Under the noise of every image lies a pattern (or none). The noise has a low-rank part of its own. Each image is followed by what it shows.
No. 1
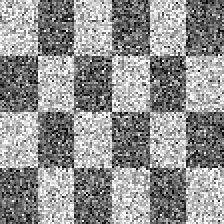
a checkerboard
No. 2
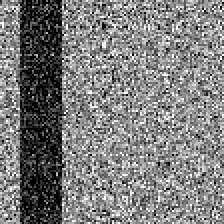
one band of columns
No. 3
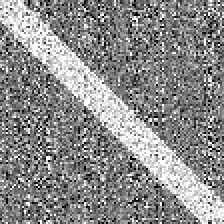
a diagonal band
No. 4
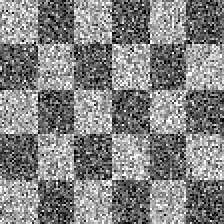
a checkerboard
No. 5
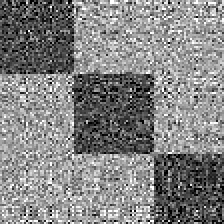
blocks along the diagonal
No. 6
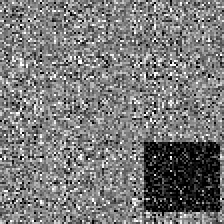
one block
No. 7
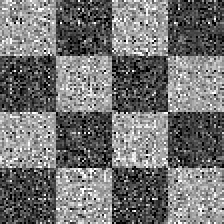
a checkerboard
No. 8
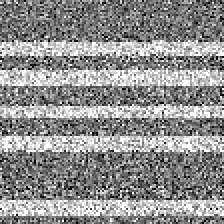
bands of rows
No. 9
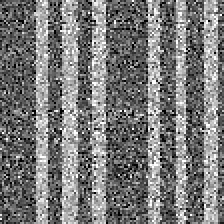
bands of columns
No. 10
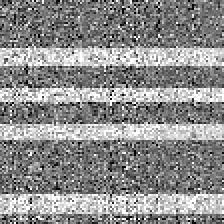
bands of rows
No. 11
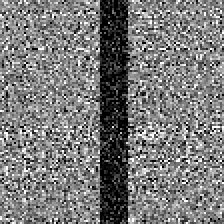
one band of columns
